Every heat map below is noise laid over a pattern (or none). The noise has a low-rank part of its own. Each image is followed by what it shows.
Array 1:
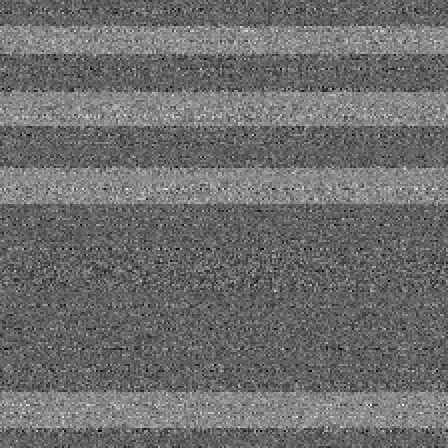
bands of rows
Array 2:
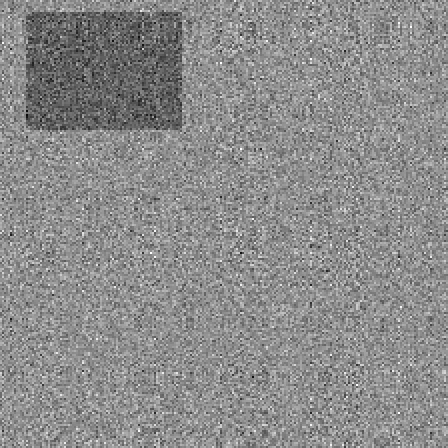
one block
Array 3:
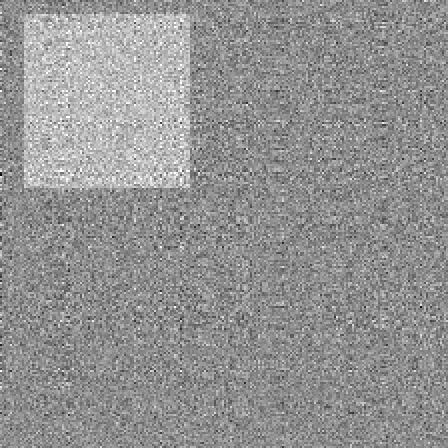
one block
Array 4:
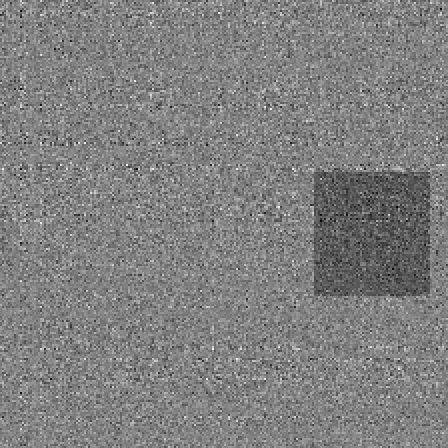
one block
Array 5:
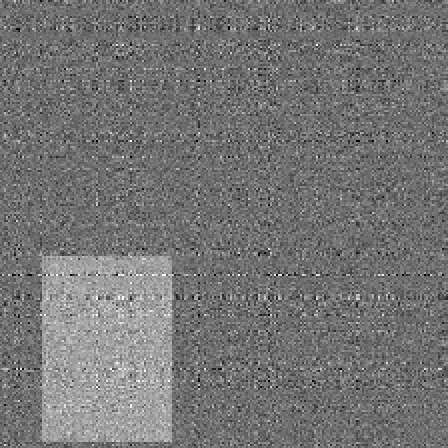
one block
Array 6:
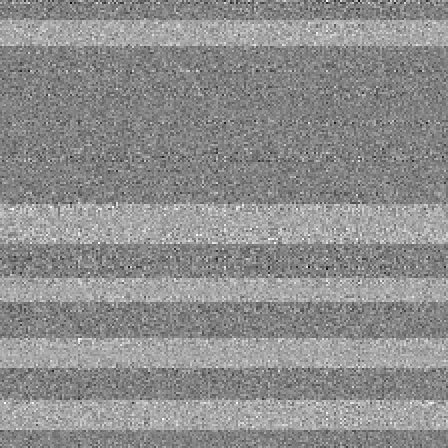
bands of rows
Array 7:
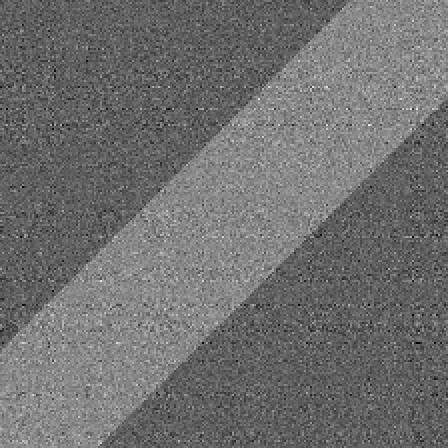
a diagonal band
